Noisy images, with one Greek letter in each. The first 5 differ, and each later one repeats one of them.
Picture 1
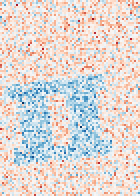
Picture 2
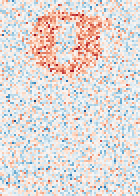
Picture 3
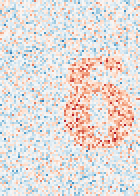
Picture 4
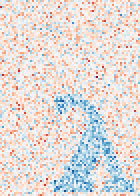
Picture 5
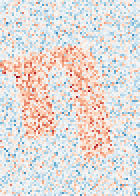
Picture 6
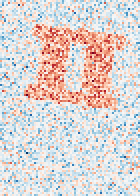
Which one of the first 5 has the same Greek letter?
1
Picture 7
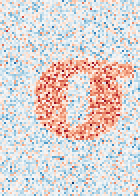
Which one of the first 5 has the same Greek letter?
2
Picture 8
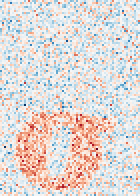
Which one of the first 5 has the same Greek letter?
2
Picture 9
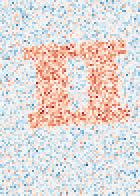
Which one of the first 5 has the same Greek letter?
1
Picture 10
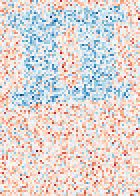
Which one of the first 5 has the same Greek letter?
1
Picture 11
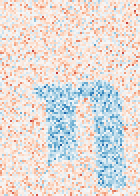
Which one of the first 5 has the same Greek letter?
5
